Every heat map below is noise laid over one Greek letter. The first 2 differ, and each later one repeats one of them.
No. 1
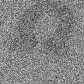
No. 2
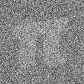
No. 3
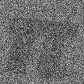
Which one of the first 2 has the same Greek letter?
2
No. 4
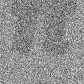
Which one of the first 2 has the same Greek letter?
2
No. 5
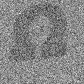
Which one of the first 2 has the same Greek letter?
1
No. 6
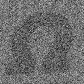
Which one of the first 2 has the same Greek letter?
1
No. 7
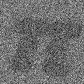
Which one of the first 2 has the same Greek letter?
2
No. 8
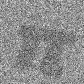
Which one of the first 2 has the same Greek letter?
2
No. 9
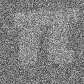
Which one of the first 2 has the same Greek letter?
2
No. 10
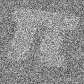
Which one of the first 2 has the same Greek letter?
2
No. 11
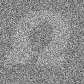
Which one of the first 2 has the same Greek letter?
1
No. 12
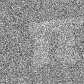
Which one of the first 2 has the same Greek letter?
2
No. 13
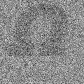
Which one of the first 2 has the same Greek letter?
1
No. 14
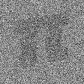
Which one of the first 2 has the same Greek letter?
2
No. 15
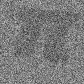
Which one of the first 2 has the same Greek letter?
2
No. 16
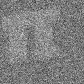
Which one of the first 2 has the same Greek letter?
2
